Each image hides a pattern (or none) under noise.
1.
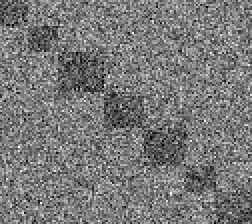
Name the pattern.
blocks along the diagonal
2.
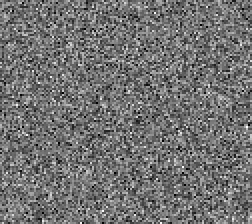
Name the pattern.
only noise
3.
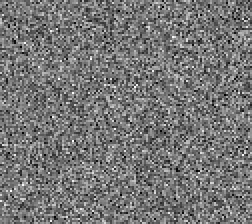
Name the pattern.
only noise
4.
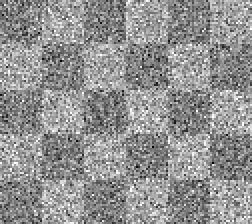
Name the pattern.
a checkerboard
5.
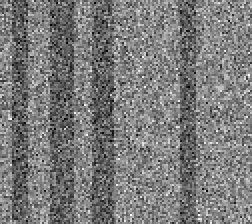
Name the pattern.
bands of columns
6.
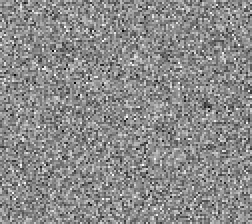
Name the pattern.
only noise
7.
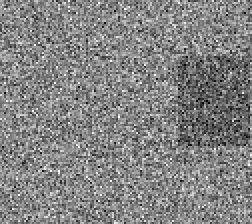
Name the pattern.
one block
